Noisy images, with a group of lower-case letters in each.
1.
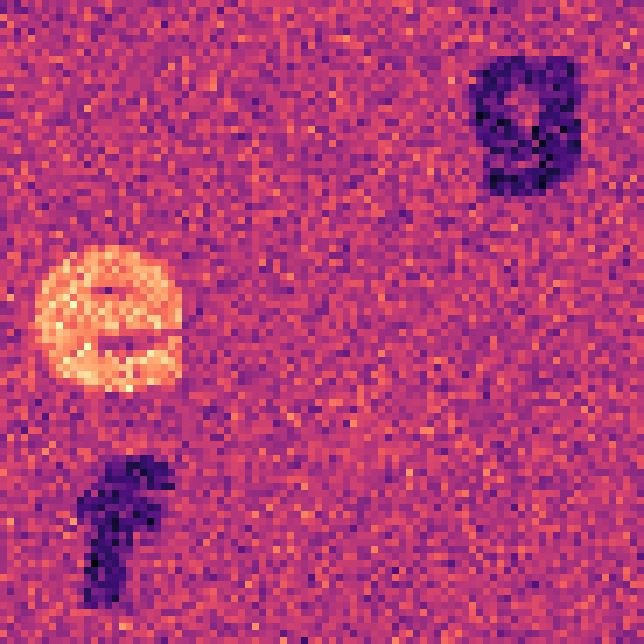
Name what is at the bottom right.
nothing
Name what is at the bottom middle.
nothing
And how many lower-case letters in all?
3
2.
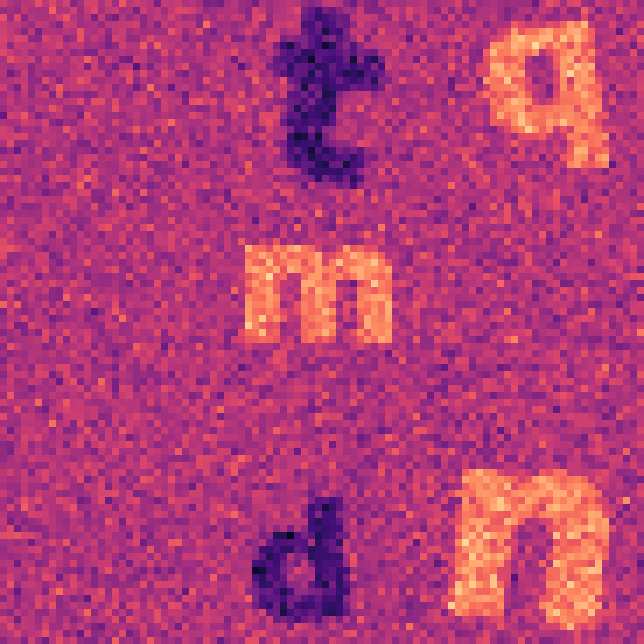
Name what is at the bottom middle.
d
